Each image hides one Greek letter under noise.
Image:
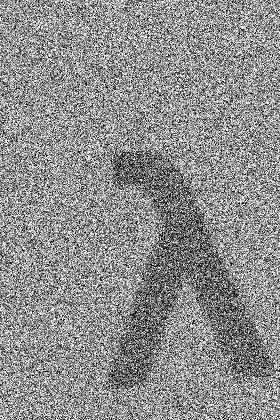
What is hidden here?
dark lambda
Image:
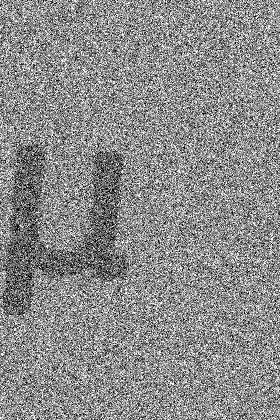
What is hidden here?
dark mu, middle left
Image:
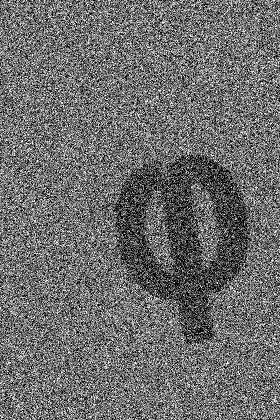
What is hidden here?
dark phi
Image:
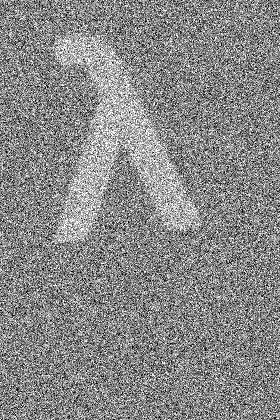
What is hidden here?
light lambda
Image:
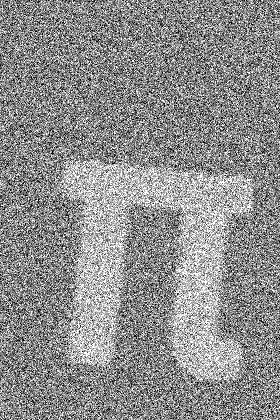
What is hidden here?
light pi
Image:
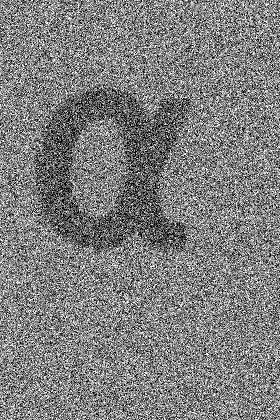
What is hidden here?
dark alpha
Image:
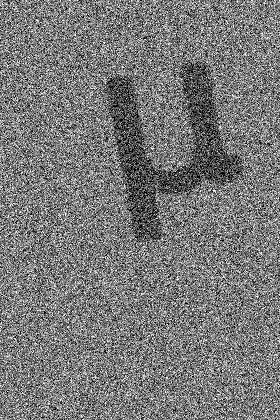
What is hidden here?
dark mu
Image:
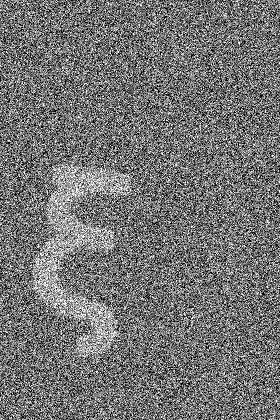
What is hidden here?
light xi
